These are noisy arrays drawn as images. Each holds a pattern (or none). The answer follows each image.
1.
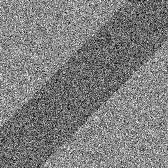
a diagonal band
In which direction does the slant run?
bottom left to top right
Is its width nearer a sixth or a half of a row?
a half
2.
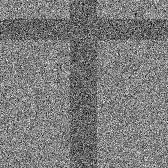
bands of rows crossing bands of columns
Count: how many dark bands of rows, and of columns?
1 and 1
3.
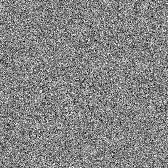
only noise
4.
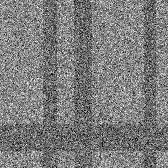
bands of rows crossing bands of columns
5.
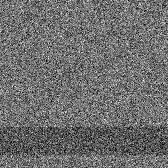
one band of rows
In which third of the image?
bottom
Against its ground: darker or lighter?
darker
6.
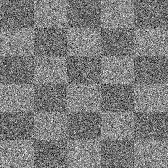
a checkerboard
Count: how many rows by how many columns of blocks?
6 by 5
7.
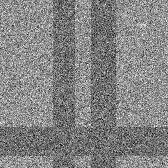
bands of rows crossing bands of columns
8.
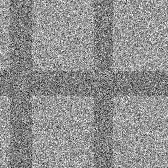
bands of rows crossing bands of columns
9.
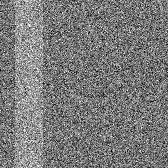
one band of columns
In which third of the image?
left
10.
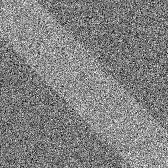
a diagonal band
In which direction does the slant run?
top left to bottom right
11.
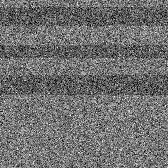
bands of rows
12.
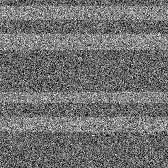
bands of rows
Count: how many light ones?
4
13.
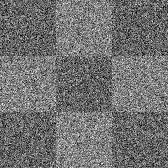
a checkerboard
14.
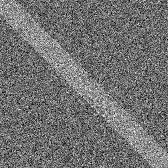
a diagonal band
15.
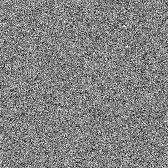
only noise
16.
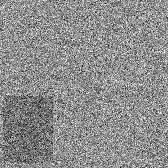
one block
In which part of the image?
bottom left
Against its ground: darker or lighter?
darker
